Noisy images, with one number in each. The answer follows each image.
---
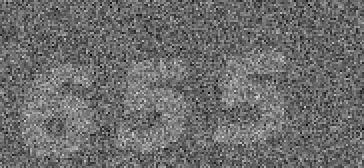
655
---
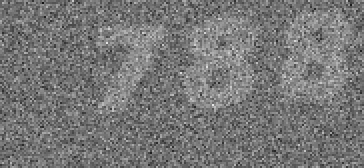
788
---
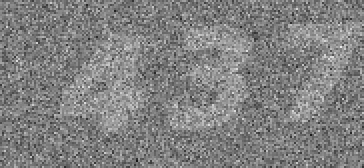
437
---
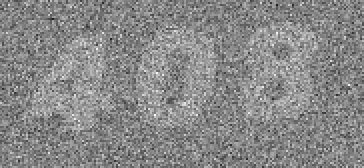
408
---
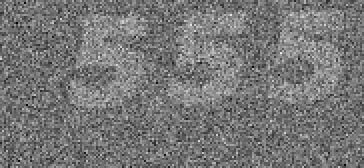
555
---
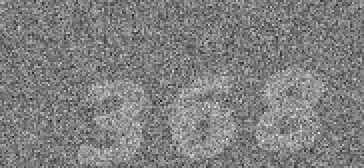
368
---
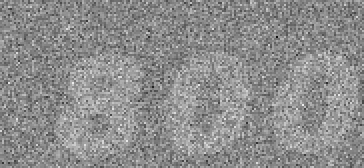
800
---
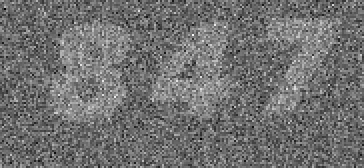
847
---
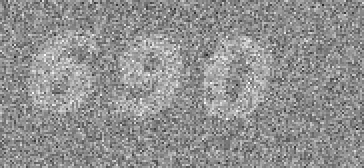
690
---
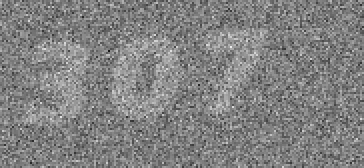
307
